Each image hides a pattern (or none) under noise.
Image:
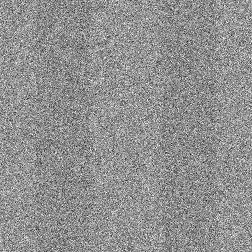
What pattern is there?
vertical stripes
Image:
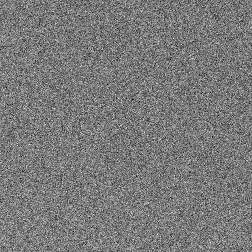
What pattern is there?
a smooth slope
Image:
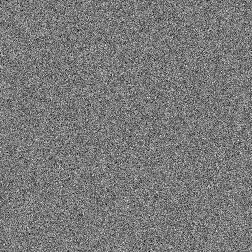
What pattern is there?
only noise
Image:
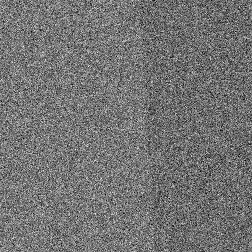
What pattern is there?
a sharp edge
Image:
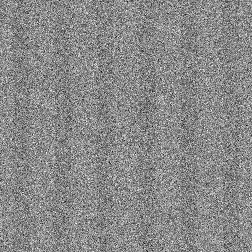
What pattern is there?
vertical stripes
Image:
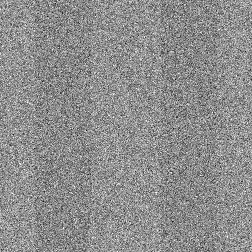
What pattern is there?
vertical stripes
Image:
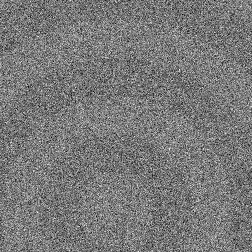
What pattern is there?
rings round one point
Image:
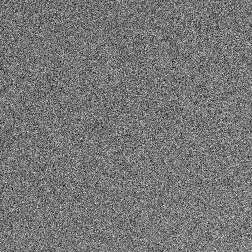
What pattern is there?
a smooth slope
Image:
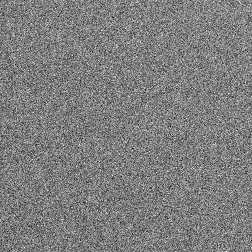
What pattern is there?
a smooth slope
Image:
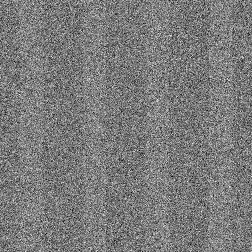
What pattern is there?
vertical stripes
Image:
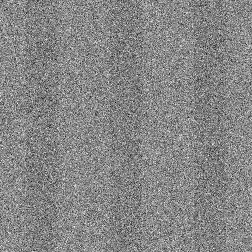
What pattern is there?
vertical stripes
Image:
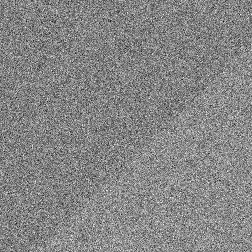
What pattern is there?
a sharp edge
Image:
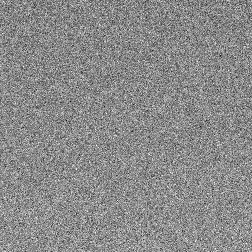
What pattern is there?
a smooth slope
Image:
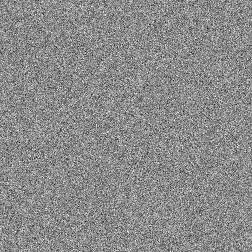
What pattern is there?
only noise
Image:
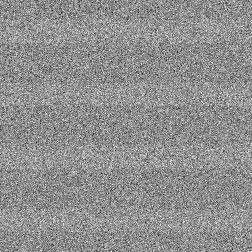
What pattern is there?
horizontal stripes
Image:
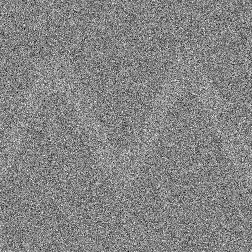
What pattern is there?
a wavy band
